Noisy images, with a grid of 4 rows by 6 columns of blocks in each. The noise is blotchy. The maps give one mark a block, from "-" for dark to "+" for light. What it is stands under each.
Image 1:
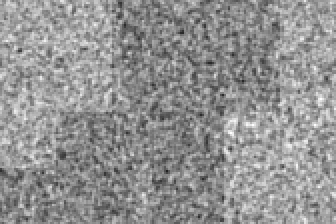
++---+
++---+
+---++
----++
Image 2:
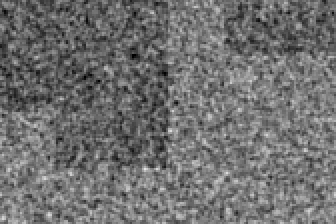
---+--
---+++
+--+++
++++++
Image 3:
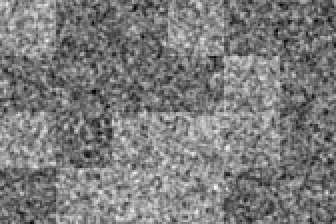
+--+--
----+-
+-+++-
-+++--
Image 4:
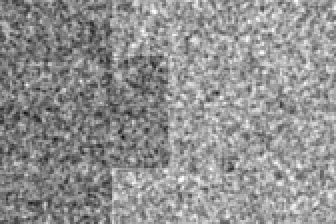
--++++
---+++
---+++
--++++
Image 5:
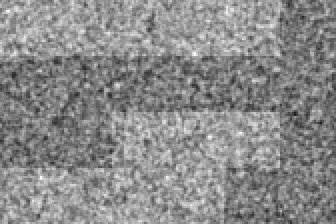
+++++-
------
--+++-
++++--
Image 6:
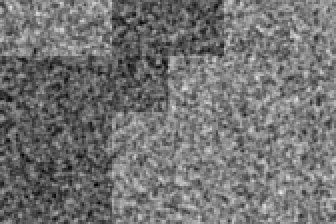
++--++
---+++
--++++
--++++
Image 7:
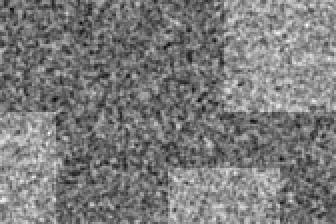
----++
----++
+-----
+--++-
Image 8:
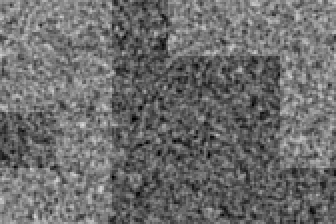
++-+++
++---+
-+---+
++----
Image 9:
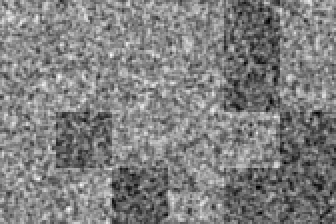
++++-+
++++-+
+-+++-
++-+--
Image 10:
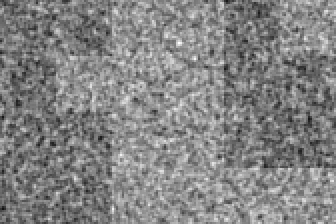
--++-+
-+++--
--++--
--++++
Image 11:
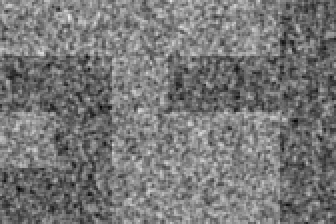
+++++-
--+---
+-+++-
--+++-
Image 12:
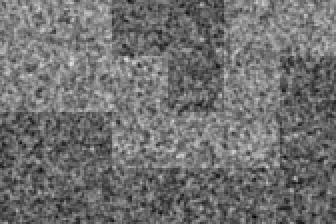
++--++
+++-+-
--+++-
------
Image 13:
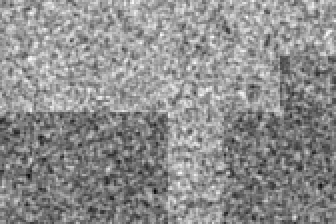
++++++
+++++-
---+--
---+--
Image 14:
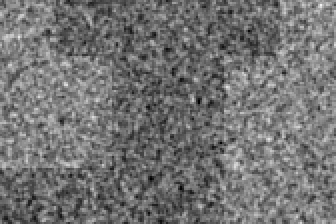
+----+
++--++
++--++
----++
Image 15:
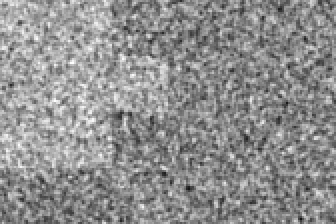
++----
+++---
++----
------
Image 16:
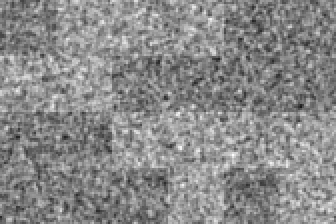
-+++--
++----
--++++
---+-+
